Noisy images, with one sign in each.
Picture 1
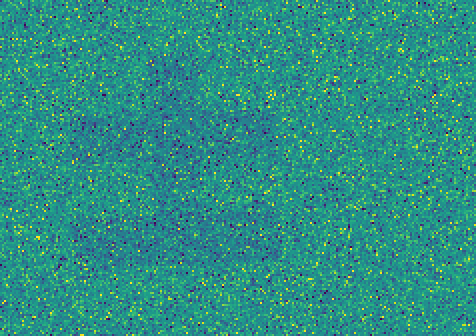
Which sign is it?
plus-minus sign
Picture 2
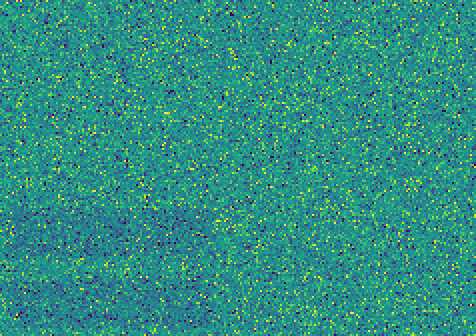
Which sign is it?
equals sign
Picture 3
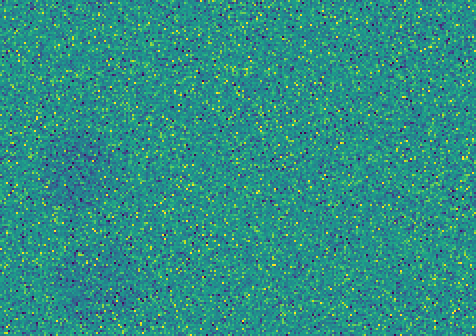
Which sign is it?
colon
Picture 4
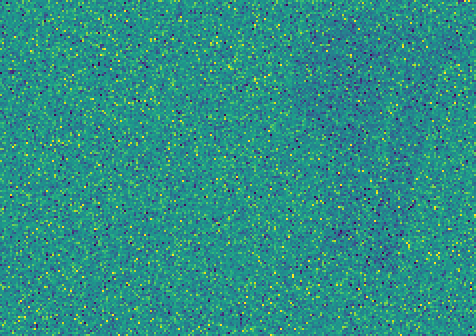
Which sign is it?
pilcrow
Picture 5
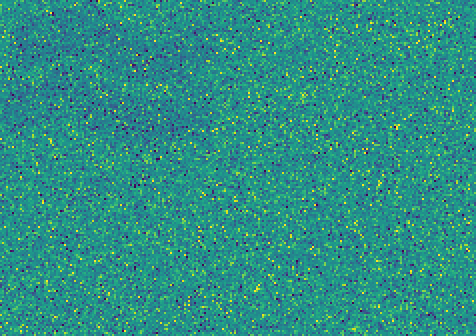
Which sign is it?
approximately sign
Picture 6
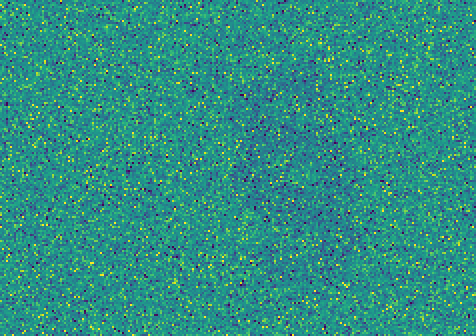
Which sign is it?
section sign
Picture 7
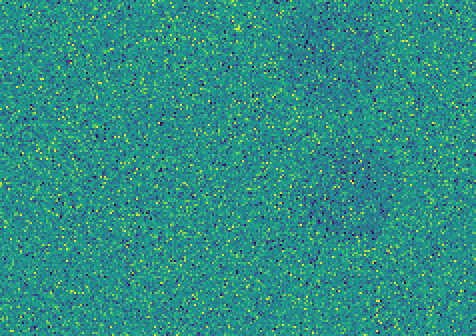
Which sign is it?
colon
